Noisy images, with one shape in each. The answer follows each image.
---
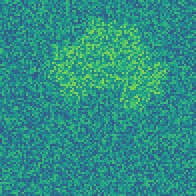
car
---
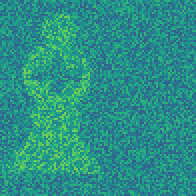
chess bishop
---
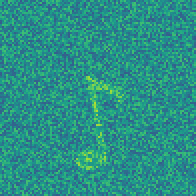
musical note
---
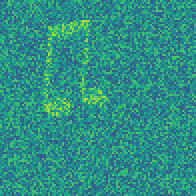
pair of musical notes
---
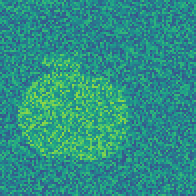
apple
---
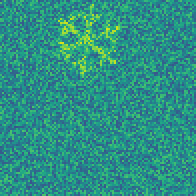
snowflake
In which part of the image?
top middle
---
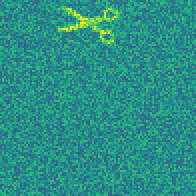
pair of scissors
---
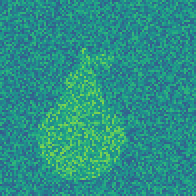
pear
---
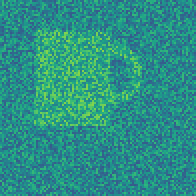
cup
